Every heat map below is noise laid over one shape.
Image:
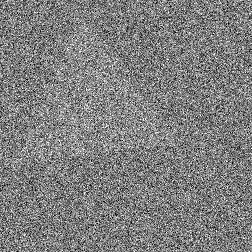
light triangle
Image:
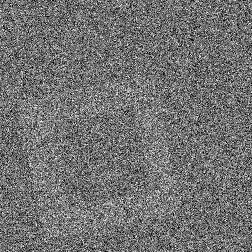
light square frame
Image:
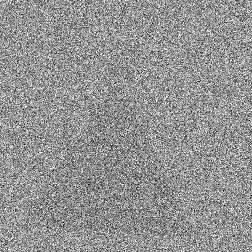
dark triangle
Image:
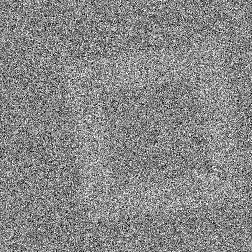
light square frame
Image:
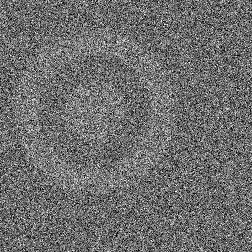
light bullseye
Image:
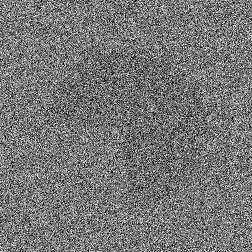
dark disc with a wedge cut out
